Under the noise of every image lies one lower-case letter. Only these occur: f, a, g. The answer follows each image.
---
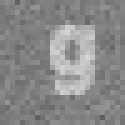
light g
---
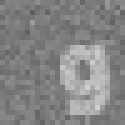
light g
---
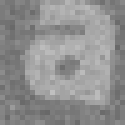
light a
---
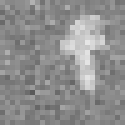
light f
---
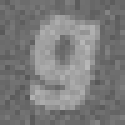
light g
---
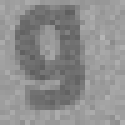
dark g
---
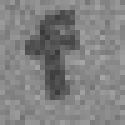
dark f
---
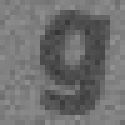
dark g
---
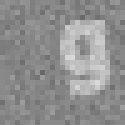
light g
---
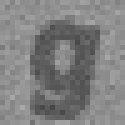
dark g
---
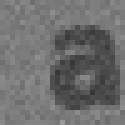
dark a
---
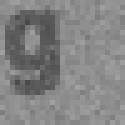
dark g
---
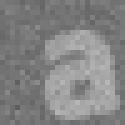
light a
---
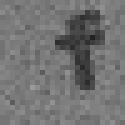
dark f
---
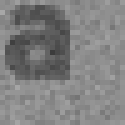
dark a
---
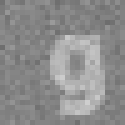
light g
